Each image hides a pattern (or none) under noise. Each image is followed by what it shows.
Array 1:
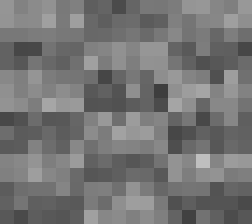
a checkerboard
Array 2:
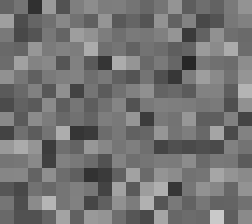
only noise
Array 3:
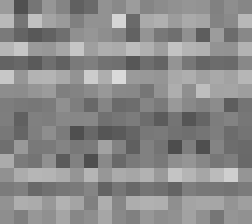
bands of rows
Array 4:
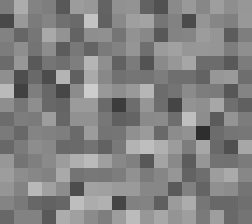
only noise
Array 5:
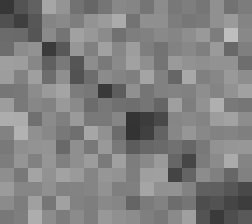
blocks along the diagonal
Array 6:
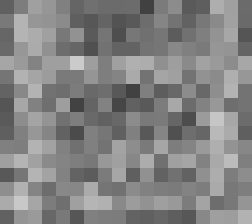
bands of rows crossing bands of columns
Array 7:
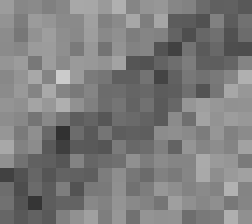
a diagonal band
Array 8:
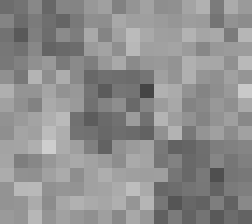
blocks along the diagonal
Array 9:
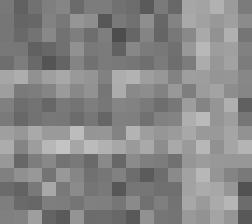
bands of rows crossing bands of columns
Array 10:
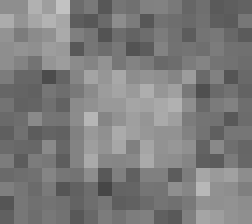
blocks along the diagonal
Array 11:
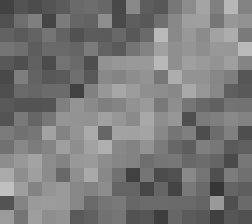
a diagonal band
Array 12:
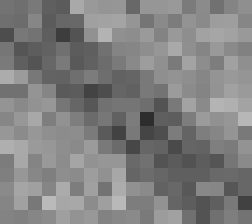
a diagonal band
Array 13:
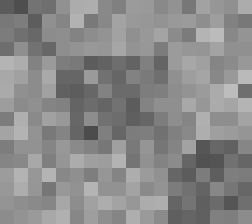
blocks along the diagonal
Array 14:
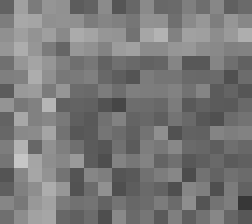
bands of rows crossing bands of columns
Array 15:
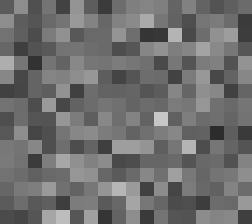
only noise
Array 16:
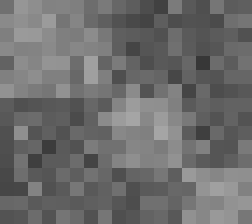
blocks along the diagonal
